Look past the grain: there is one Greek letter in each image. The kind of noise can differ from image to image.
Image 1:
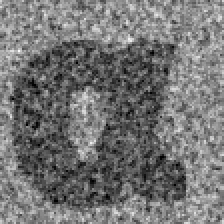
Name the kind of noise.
blotchy
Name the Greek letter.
alpha
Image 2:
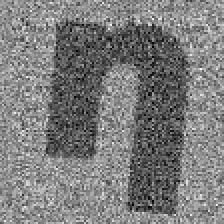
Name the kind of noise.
low rank plus noise
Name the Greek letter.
eta
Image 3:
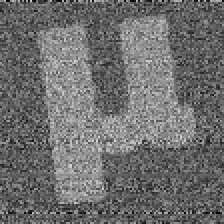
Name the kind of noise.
rows of uneven size
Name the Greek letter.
mu
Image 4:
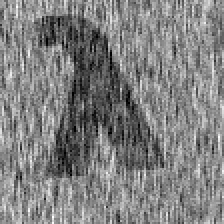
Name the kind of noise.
streaked along the columns
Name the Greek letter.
lambda
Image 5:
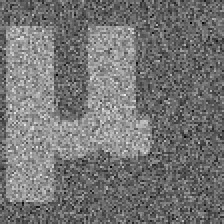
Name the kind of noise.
independent entries
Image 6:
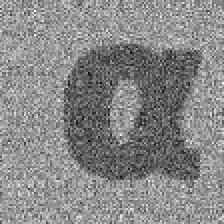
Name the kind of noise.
low rank plus noise
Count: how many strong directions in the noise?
two
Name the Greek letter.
alpha
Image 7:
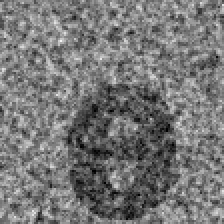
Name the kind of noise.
blotchy
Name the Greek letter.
theta
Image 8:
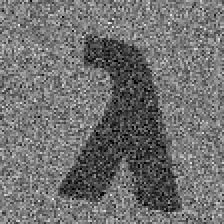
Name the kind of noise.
independent entries
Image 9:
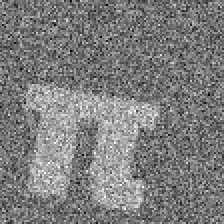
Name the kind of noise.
independent entries
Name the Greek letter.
pi
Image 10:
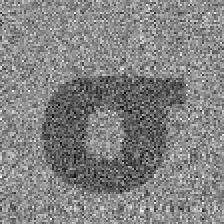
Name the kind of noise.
low rank plus noise
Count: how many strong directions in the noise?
one
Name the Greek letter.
sigma
